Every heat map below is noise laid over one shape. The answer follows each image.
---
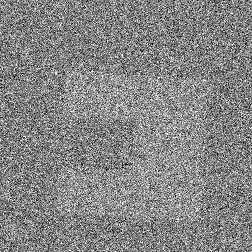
square with a notch
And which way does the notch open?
left
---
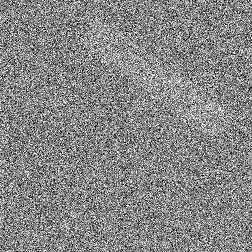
bar
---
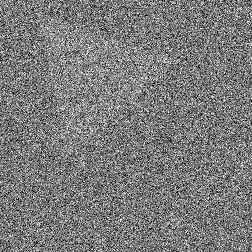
triangle
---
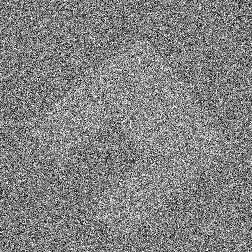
square with a notch
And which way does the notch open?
down and left
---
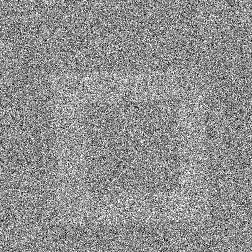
square frame
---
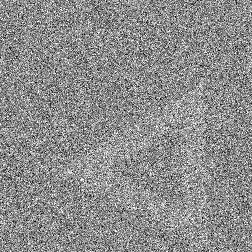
triangle frame
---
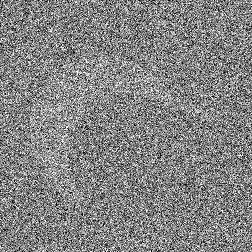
crescent
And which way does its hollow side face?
down and right
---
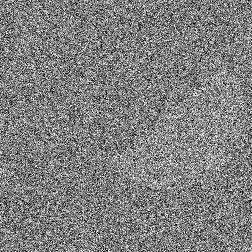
half disc
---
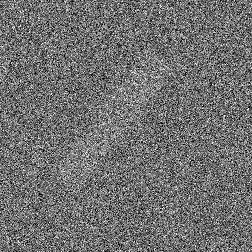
bar
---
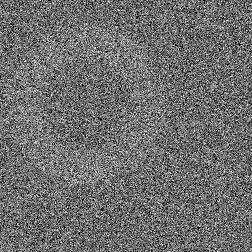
ring
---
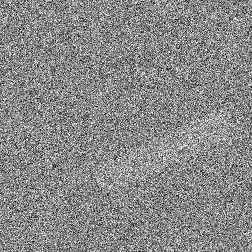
bar
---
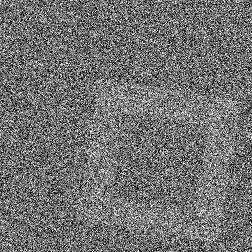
square frame
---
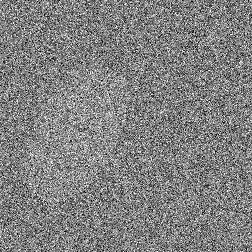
ellipse
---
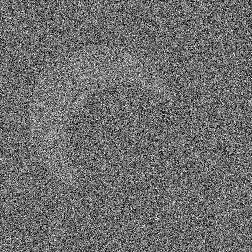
crescent
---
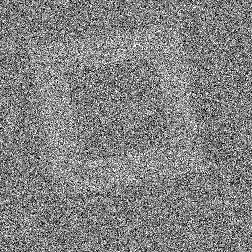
square frame
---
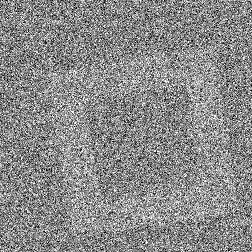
square frame
